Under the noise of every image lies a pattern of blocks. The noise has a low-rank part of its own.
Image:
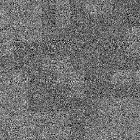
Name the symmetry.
mirrored about the diagonal from the bottom left
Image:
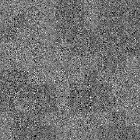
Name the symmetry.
no symmetry
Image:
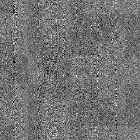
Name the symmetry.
top and bottom mirror each other
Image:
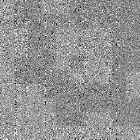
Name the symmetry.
mirrored about the diagonal from the bottom left
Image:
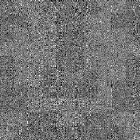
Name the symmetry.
left and right mirror each other
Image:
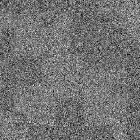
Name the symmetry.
mirrored about the diagonal from the bottom left
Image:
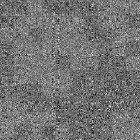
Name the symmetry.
mirrored about the diagonal from the top left
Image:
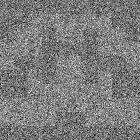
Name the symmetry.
left and right mirror each other
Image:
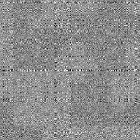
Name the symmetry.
mirrored about the diagonal from the bottom left
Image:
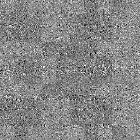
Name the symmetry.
top and bottom mirror each other
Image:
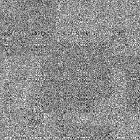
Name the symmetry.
mirrored about the diagonal from the top left
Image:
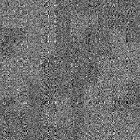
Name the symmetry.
the same after a half turn
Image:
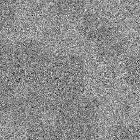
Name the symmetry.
mirrored about the diagonal from the bottom left
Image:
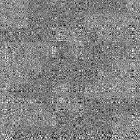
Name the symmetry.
the same after a half turn
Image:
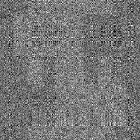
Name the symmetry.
the same after a half turn
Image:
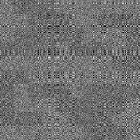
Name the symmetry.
the same after a half turn
